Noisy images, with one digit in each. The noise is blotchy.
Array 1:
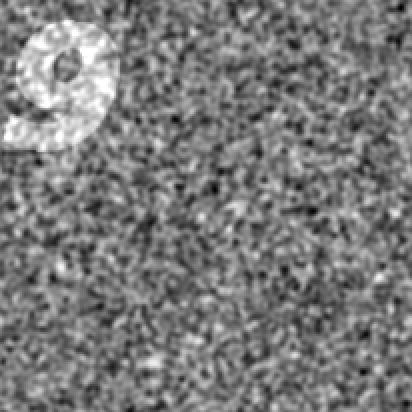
9
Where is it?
top left
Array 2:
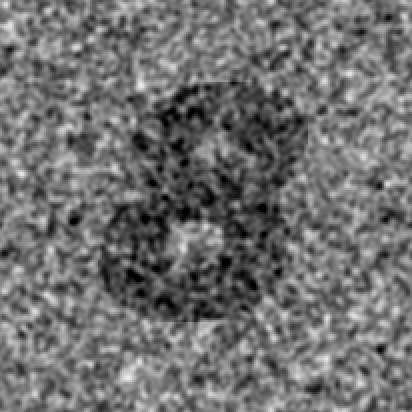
8
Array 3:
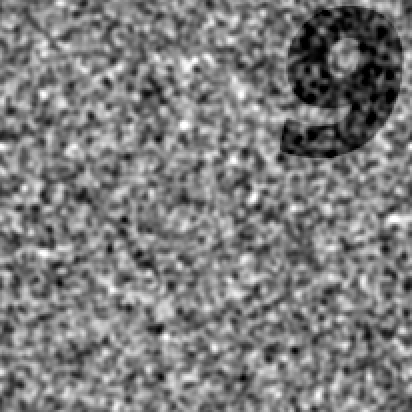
9
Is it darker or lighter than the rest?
darker
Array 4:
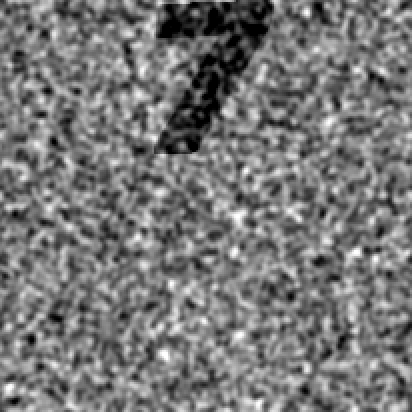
7
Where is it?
top middle
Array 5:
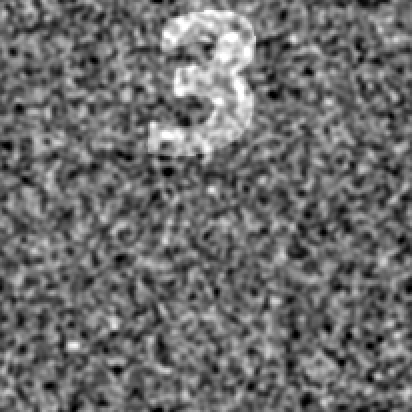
3
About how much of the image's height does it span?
a third
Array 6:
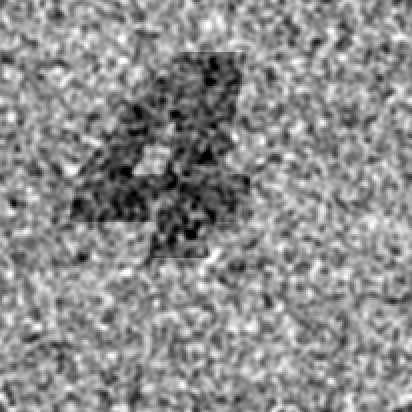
4
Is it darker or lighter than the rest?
darker
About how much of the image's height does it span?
half
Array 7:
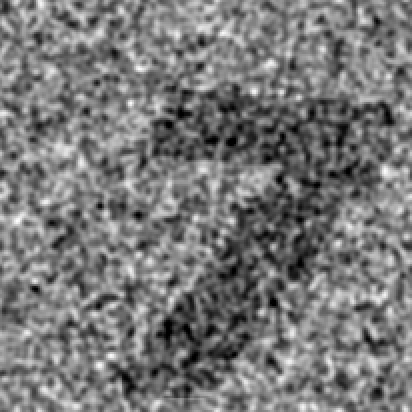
7
